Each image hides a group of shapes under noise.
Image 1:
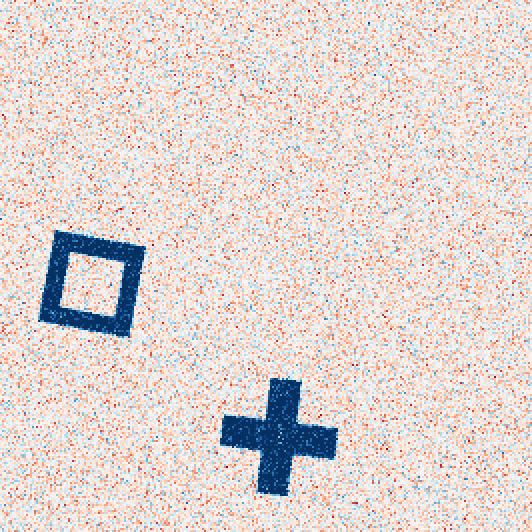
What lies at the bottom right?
nothing
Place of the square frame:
middle left
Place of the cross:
bottom middle
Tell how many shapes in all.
2
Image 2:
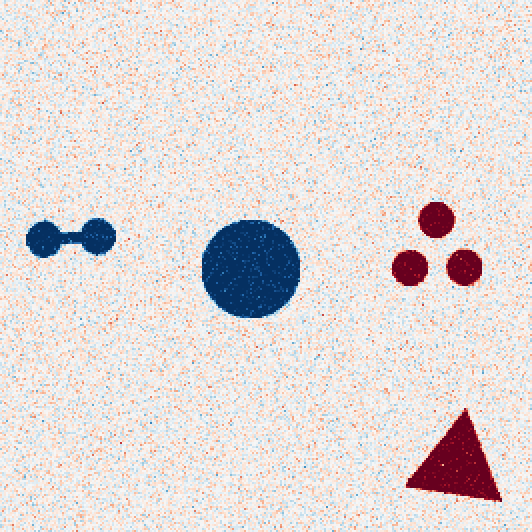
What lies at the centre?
disc
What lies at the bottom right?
triangle
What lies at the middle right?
three dots
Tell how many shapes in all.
4
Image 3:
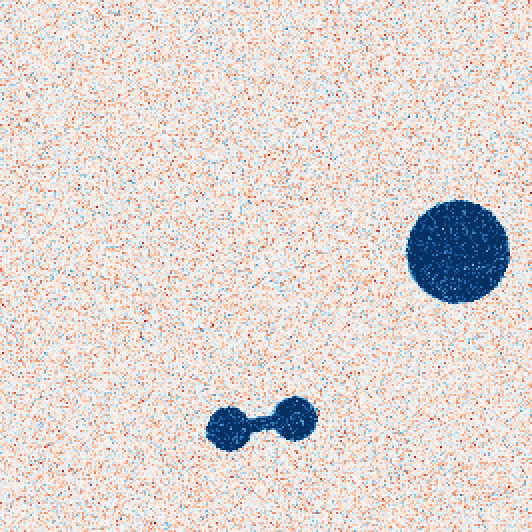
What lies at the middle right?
disc
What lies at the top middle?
nothing
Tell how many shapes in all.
2
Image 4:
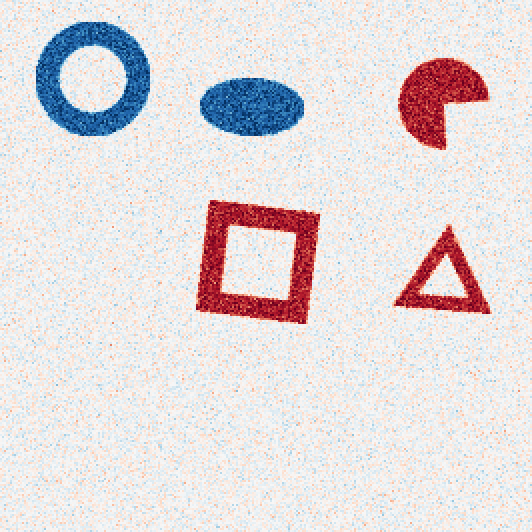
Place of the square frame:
centre
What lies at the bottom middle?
nothing
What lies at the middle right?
triangle frame
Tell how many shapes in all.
5
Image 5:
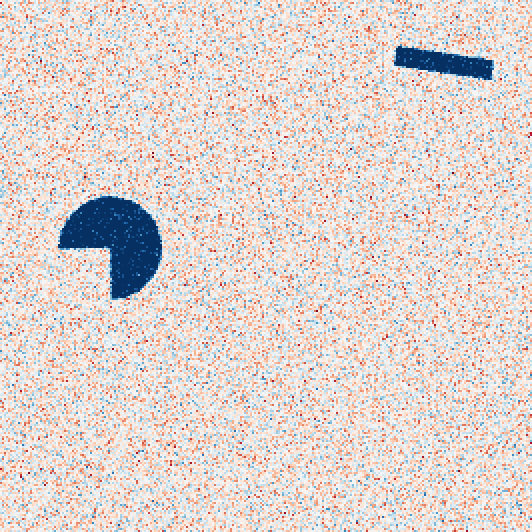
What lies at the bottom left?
nothing
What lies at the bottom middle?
nothing
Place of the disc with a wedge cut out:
middle left
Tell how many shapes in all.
2
